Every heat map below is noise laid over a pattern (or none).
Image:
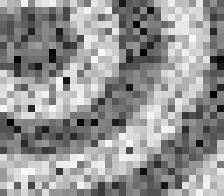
rings round one point
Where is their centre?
top left
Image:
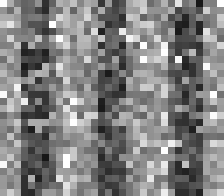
vertical stripes
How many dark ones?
3
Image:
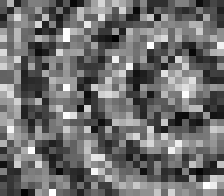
rings round one point
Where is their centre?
middle right
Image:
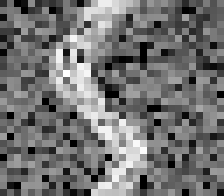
a wavy band
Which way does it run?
top to bottom
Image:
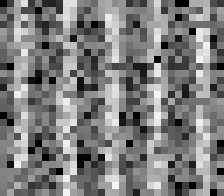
vertical stripes
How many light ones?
5
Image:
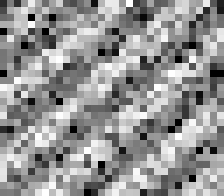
diagonal stripes
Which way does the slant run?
bottom left to top right
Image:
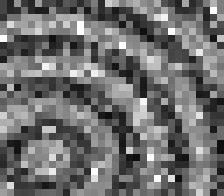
rings round one point
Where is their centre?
bottom left
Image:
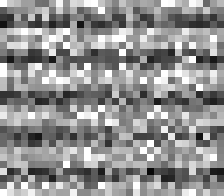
horizontal stripes
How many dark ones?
5
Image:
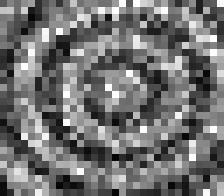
rings round one point
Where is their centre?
centre
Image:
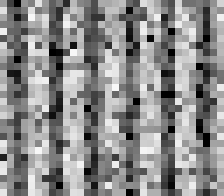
vertical stripes
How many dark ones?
6
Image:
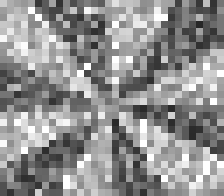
spokes from one point
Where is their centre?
centre
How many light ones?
6
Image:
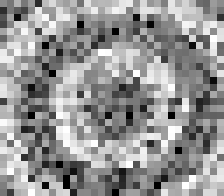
rings round one point
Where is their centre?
centre
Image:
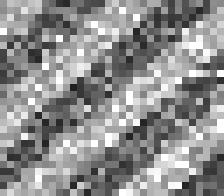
diagonal stripes
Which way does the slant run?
bottom left to top right
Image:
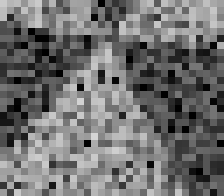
spokes from one point
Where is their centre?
top middle
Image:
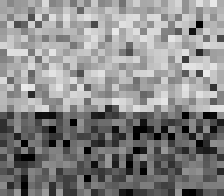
a sharp edge
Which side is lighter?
top
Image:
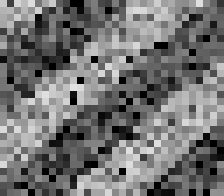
diagonal stripes
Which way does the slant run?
bottom left to top right
